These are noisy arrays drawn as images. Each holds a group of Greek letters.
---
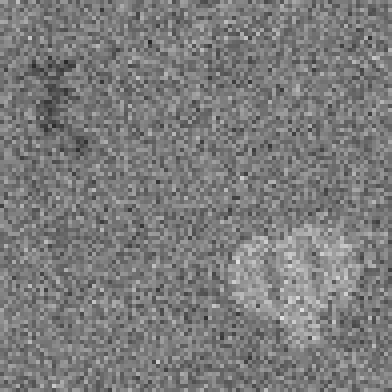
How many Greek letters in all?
2
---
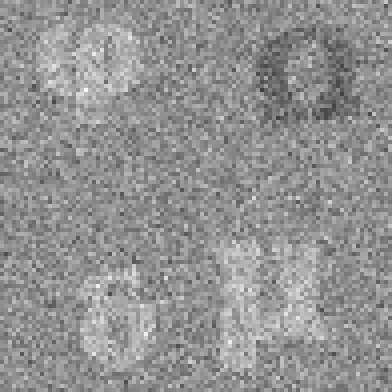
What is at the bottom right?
mu
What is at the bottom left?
delta
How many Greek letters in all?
4
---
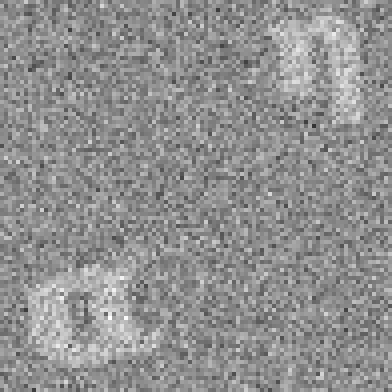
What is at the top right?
eta
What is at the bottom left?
alpha
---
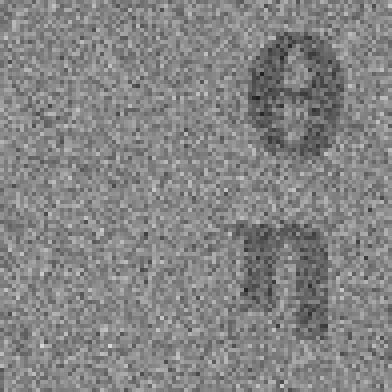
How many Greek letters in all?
2
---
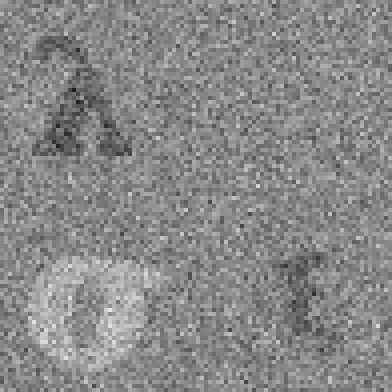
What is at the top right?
nothing
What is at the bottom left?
sigma
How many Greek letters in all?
3
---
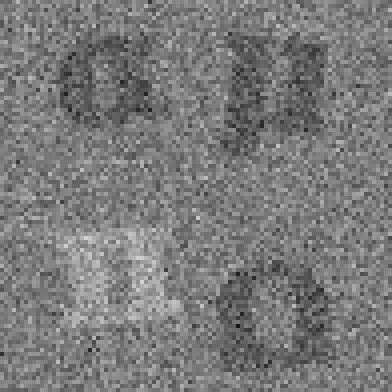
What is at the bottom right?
omega
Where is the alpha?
top left
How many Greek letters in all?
4
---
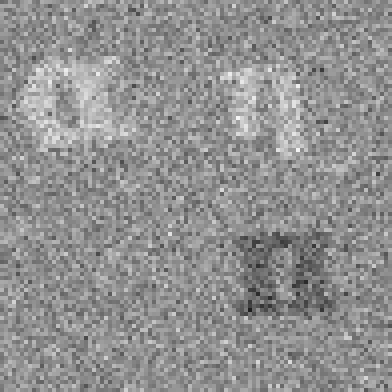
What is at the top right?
eta
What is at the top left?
alpha
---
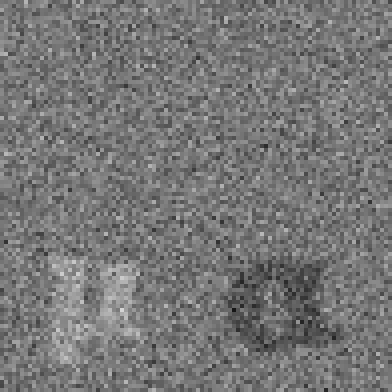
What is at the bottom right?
alpha
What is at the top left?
nothing
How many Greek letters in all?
2
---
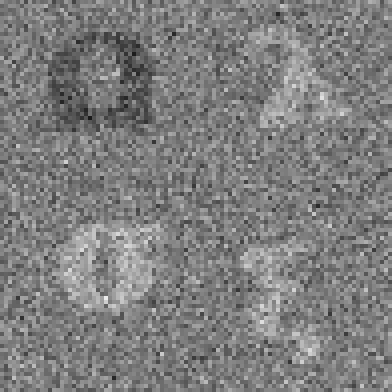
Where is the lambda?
top right
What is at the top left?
omega
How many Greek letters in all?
4
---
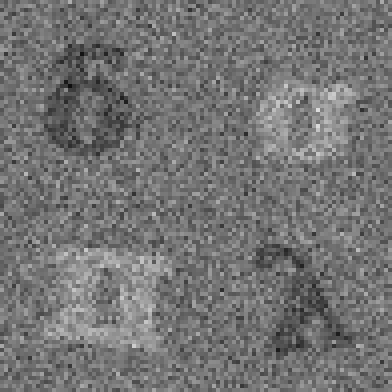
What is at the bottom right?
lambda
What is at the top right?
sigma
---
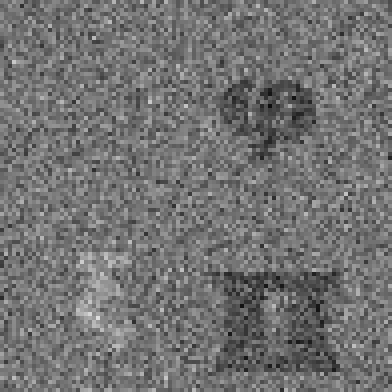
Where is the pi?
bottom right
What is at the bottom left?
xi
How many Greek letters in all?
3
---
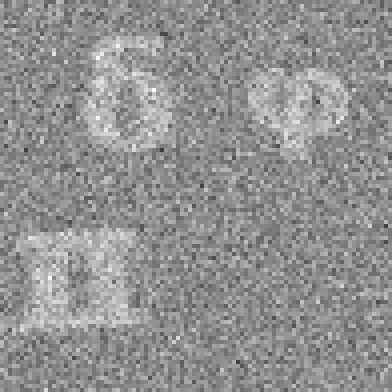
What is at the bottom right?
nothing
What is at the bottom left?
pi
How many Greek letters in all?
3
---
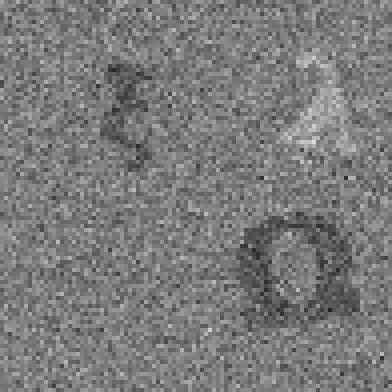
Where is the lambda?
top right
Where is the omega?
bottom right
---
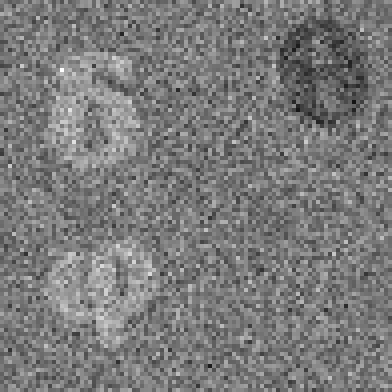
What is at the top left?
delta
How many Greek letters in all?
3
